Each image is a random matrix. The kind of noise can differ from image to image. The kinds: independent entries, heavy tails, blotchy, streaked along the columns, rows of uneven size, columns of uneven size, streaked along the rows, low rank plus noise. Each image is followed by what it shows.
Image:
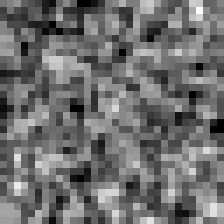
blotchy
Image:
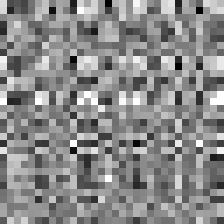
low rank plus noise
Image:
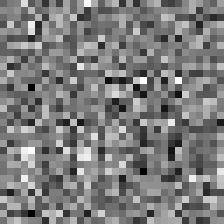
low rank plus noise
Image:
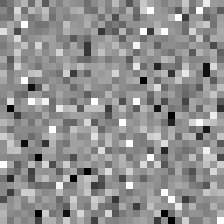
heavy tails
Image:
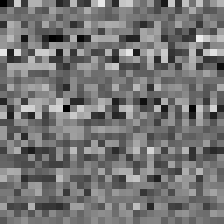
rows of uneven size
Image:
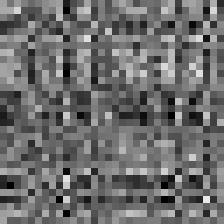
low rank plus noise
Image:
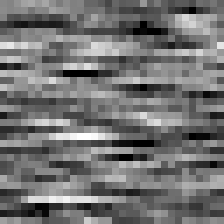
streaked along the rows
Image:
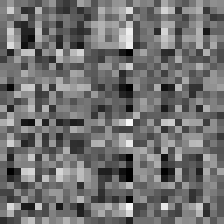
low rank plus noise
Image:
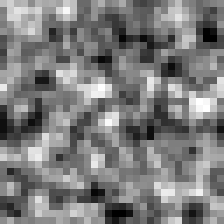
blotchy
